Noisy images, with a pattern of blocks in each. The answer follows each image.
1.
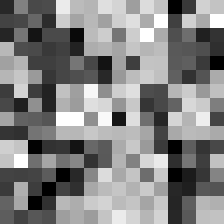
top and bottom mirror each other
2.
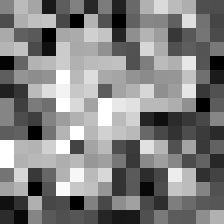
mirrored about the diagonal from the top left
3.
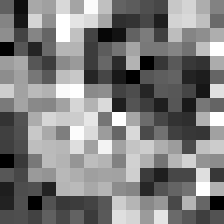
mirrored about the diagonal from the bottom left
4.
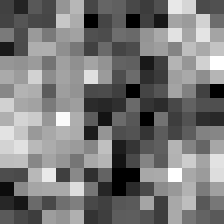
top and bottom mirror each other
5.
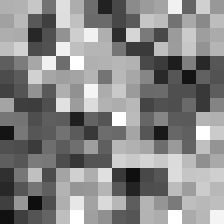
no symmetry
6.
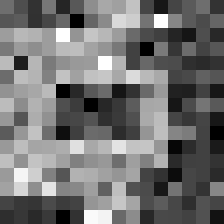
top and bottom mirror each other
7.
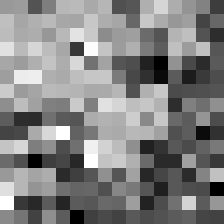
mirrored about the diagonal from the top left
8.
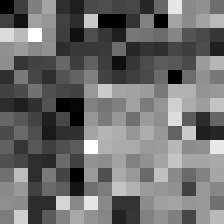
mirrored about the diagonal from the top left
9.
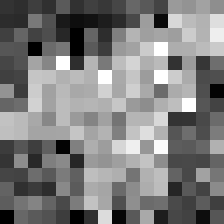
mirrored about the diagonal from the bottom left
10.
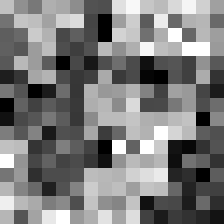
no symmetry
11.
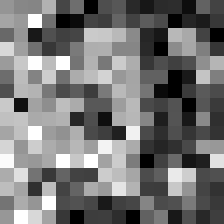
top and bottom mirror each other
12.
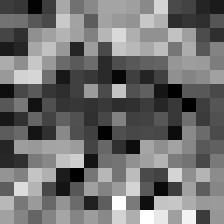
left and right mirror each other
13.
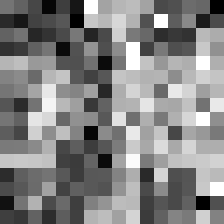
top and bottom mirror each other
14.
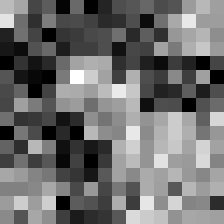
mirrored about the diagonal from the top left
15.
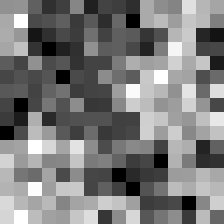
no symmetry
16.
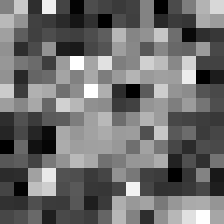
mirrored about the diagonal from the bottom left
